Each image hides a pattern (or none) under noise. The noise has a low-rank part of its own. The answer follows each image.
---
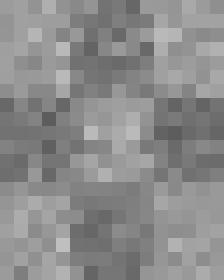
a checkerboard
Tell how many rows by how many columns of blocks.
3 by 3
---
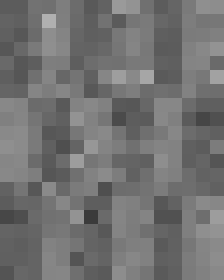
a checkerboard
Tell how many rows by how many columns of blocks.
3 by 6
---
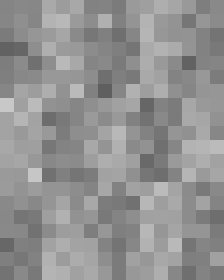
a checkerboard
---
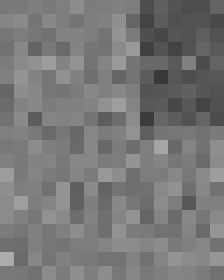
one block
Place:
top right
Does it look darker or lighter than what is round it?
darker
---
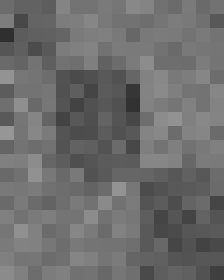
blocks along the diagonal
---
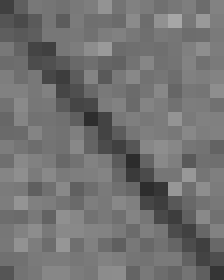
a diagonal band
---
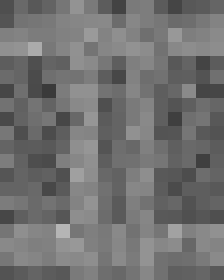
bands of rows crossing bands of columns
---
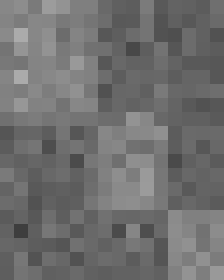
blocks along the diagonal
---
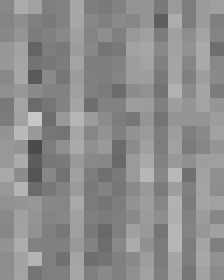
bands of columns
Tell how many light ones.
5
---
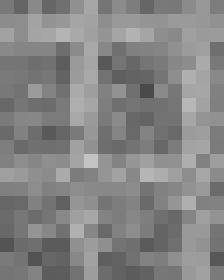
bands of rows crossing bands of columns
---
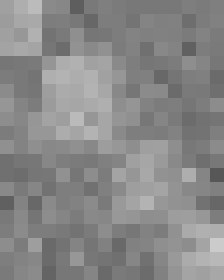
blocks along the diagonal
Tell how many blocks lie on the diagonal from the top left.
4
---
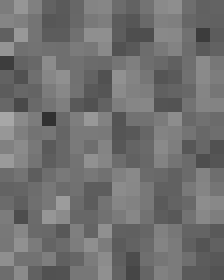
a checkerboard
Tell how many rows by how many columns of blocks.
5 by 6
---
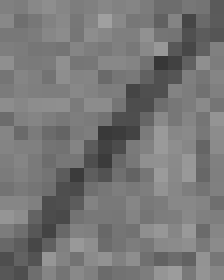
a diagonal band
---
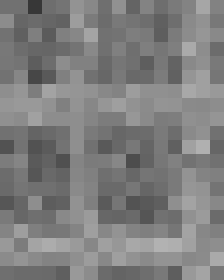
bands of rows crossing bands of columns
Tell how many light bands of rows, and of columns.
2 and 2
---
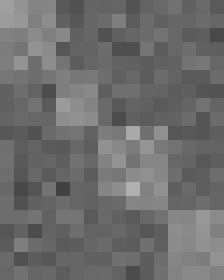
blocks along the diagonal
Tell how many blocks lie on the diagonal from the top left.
4
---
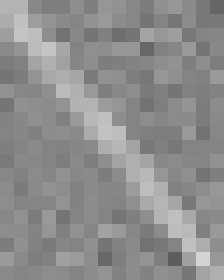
a diagonal band
